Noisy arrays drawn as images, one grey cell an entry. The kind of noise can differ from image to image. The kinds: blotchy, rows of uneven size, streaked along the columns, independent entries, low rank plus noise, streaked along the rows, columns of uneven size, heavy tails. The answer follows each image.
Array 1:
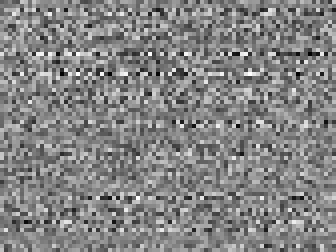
rows of uneven size
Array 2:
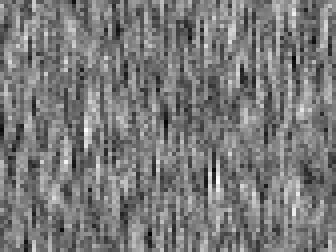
streaked along the columns
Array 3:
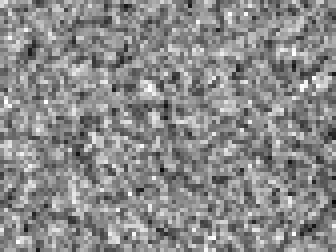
blotchy
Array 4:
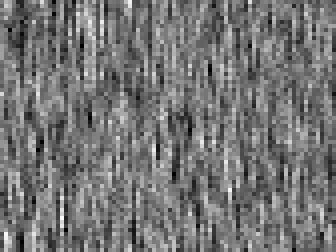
streaked along the columns
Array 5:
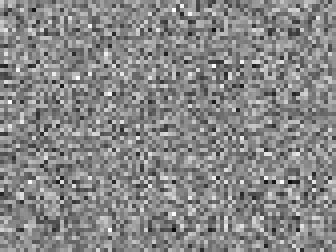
low rank plus noise
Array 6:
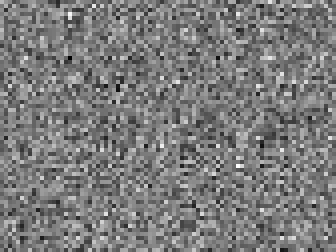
low rank plus noise
